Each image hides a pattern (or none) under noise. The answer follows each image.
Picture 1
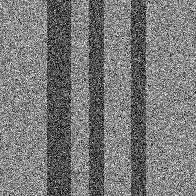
bands of columns
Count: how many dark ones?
3
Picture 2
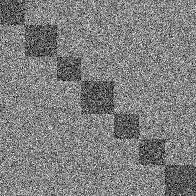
blocks along the diagonal
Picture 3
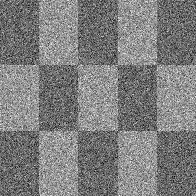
a checkerboard
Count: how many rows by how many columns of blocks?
3 by 5
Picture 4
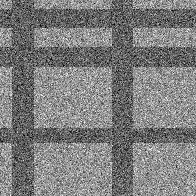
bands of rows crossing bands of columns
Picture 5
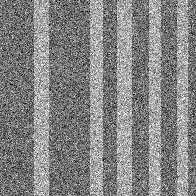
bands of columns
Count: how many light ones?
5
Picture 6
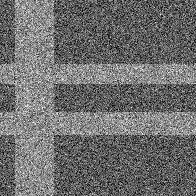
bands of rows crossing bands of columns
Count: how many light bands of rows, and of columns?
2 and 1
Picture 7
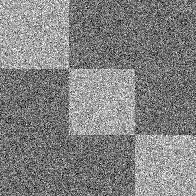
blocks along the diagonal
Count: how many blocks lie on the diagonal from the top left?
3
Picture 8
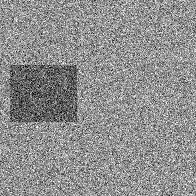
one block
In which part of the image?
middle left
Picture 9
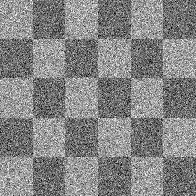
a checkerboard
